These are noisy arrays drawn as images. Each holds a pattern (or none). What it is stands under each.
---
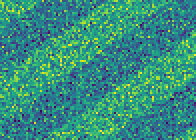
diagonal stripes
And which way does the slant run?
bottom left to top right
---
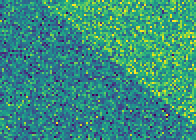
a sharp edge
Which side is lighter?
top right
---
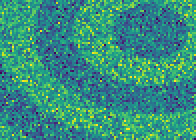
rings round one point
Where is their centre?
top right
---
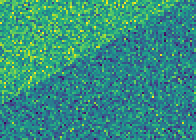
a sharp edge
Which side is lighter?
top left
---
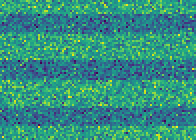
horizontal stripes
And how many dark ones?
3
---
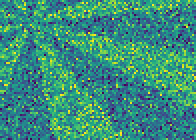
spokes from one point
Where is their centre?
top left
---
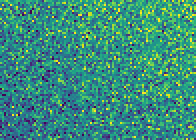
a smooth slope
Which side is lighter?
top right
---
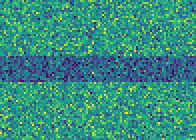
one horizontal stripe
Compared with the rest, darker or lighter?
darker
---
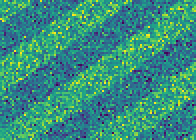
diagonal stripes
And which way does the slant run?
bottom left to top right
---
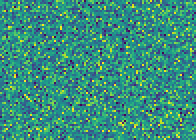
only noise
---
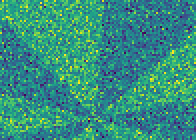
spokes from one point
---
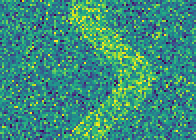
a wavy band
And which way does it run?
top to bottom
